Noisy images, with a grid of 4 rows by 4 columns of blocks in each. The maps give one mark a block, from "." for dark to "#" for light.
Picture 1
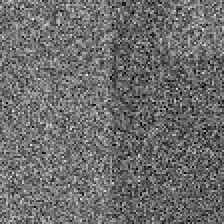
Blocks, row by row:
##.#
##..
##..
##..
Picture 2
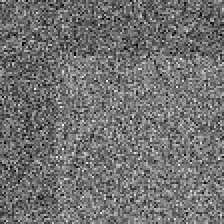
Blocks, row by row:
....
.###
.###
.###
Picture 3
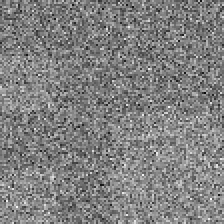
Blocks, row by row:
....
#...
..##
#.##
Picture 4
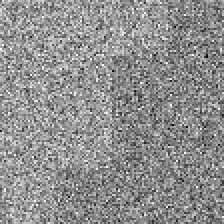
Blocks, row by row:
###.
##..
##..
#...
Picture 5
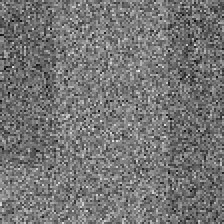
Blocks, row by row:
.##.
.##.
.##.
###.
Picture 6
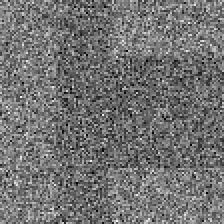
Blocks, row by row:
#.##
#...
#...
#.##
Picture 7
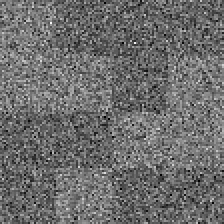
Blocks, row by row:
#...
##.#
..##
.#..
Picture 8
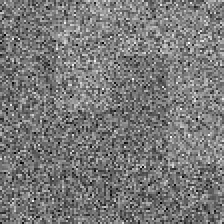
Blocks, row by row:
.###
.#.#
...#
....
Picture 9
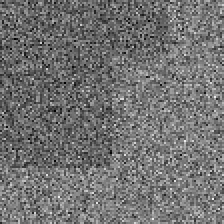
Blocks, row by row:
...#
..##
..##
####
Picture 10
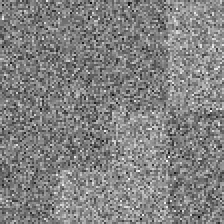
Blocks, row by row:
...#
...#
..#.
.##.
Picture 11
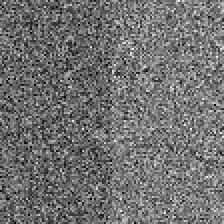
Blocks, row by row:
..##
..##
..##
..##
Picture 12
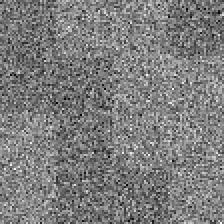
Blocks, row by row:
.##.
..##
#.##
#..#
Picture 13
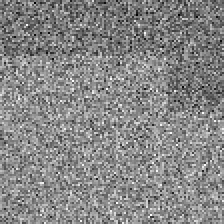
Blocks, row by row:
....
###.
####
####
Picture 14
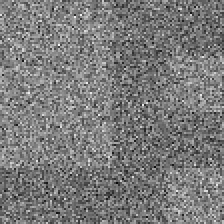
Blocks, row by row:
##..
##.#
##..
...#
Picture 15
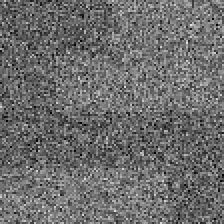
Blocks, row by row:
..##
.###
....
###.
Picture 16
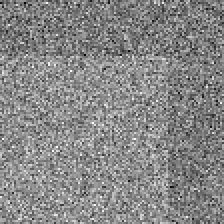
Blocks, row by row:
....
###.
###.
###.
